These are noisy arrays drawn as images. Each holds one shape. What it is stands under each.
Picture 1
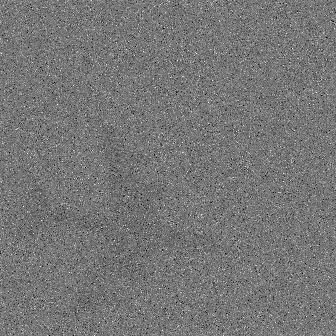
airplane
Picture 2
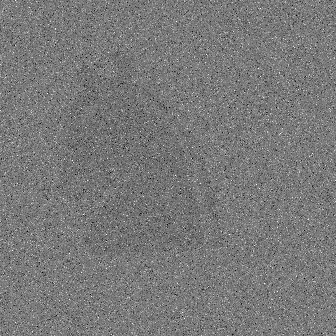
chess knight
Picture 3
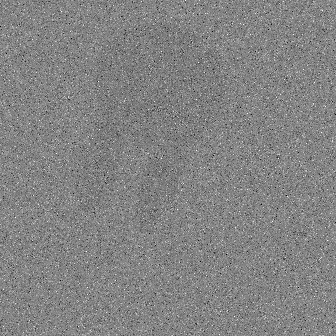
rabbit's head
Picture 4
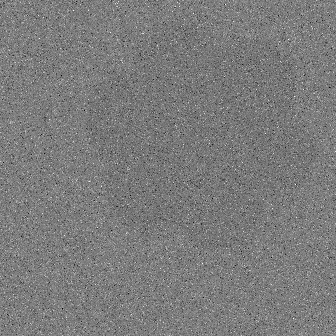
flower
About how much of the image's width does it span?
two thirds
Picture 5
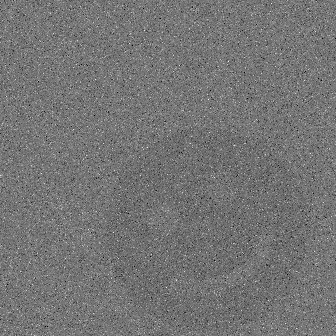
smiling face
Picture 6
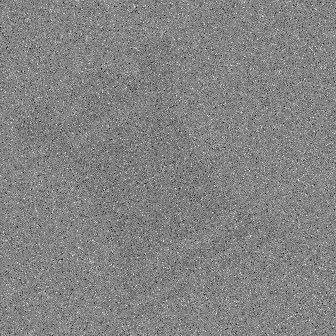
chess rook
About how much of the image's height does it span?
nearly all
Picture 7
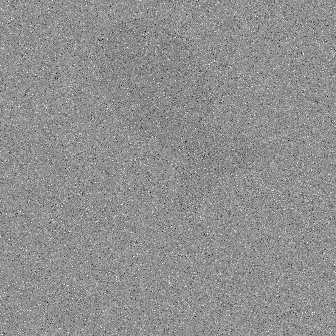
fish
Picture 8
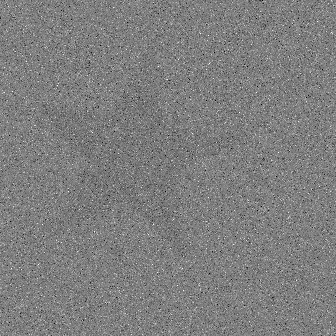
star
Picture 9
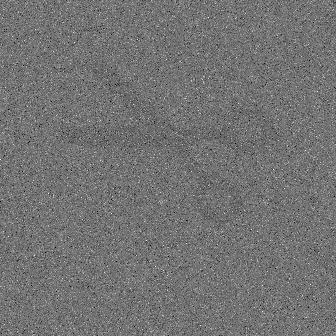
pair of scissors
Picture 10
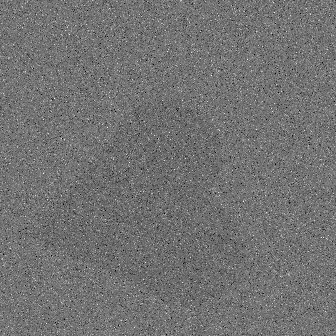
heart
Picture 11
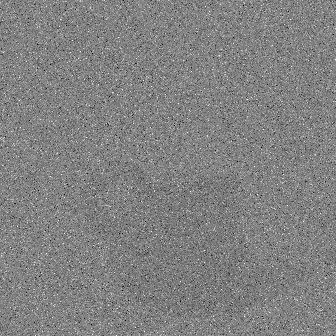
teapot
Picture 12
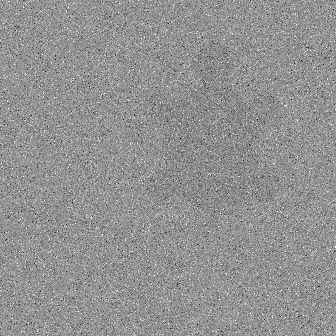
turtle
